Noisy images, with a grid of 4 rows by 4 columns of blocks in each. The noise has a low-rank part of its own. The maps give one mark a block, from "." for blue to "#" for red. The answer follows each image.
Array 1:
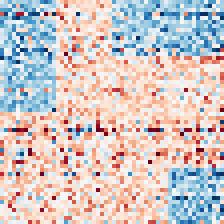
. # . .
. # # #
# # # #
# # # .
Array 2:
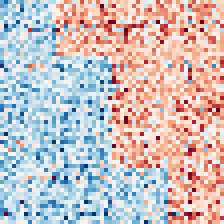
. # # #
. . # #
. . # #
. . . #
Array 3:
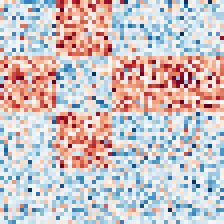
. # . .
# . # #
. # . .
. . . .
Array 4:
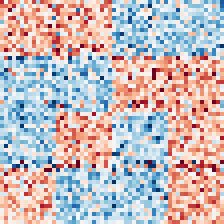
# # . .
. . # #
. # . #
# . . #
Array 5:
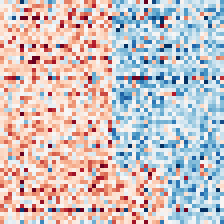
# # . .
# # . .
# # . .
# # # .
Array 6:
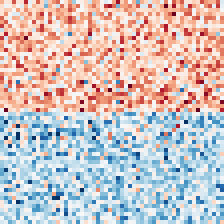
# # # #
# # # #
. . . .
. . . .
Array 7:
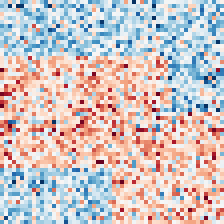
. . . .
# # # .
# # # #
. . # #
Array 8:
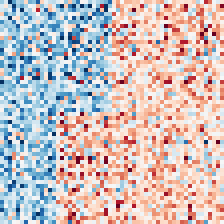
. . # #
. . # #
. # # #
. # # #
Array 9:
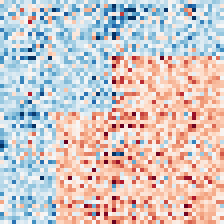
. . . .
. . # #
. # # #
. # # #
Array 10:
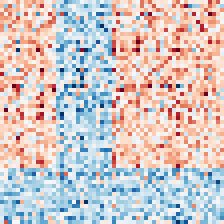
# . # #
# . # #
# . # #
. . . .
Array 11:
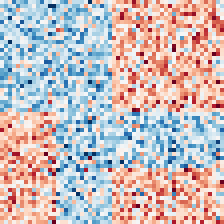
. . # #
. . # #
# . . .
# . # #
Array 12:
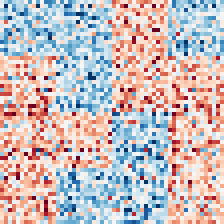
. . # .
# . # #
# # . #
# . . #
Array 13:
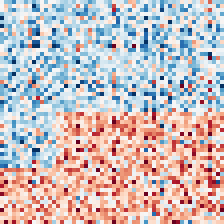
. . . .
. . . .
. # # #
# # # #
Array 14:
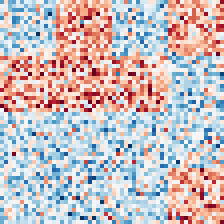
. # . #
# # # .
. . . .
. . . #
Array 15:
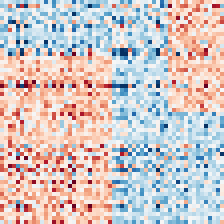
. . . #
# # . #
# # . .
# # . .
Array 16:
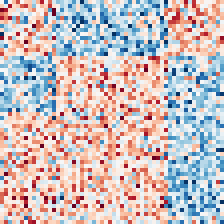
# . . #
. # # .
# # # .
# # # .
